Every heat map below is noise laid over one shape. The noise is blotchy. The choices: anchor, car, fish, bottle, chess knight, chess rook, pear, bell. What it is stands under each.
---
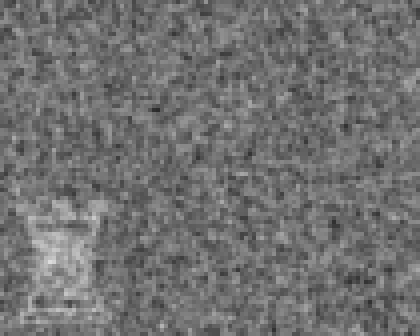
light chess rook, bottom left
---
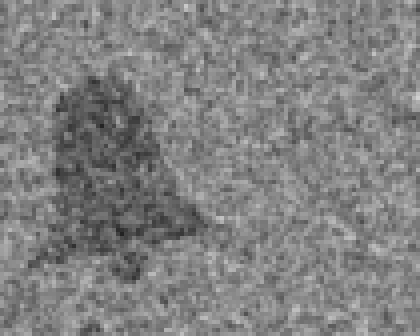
dark bell
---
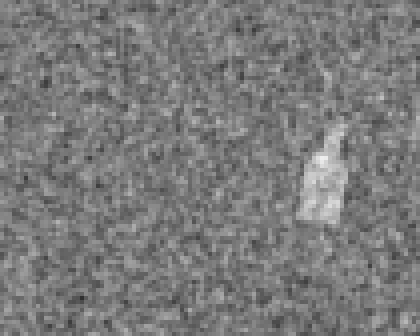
light bottle, middle right
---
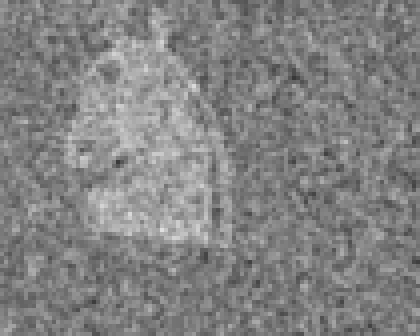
light chess knight
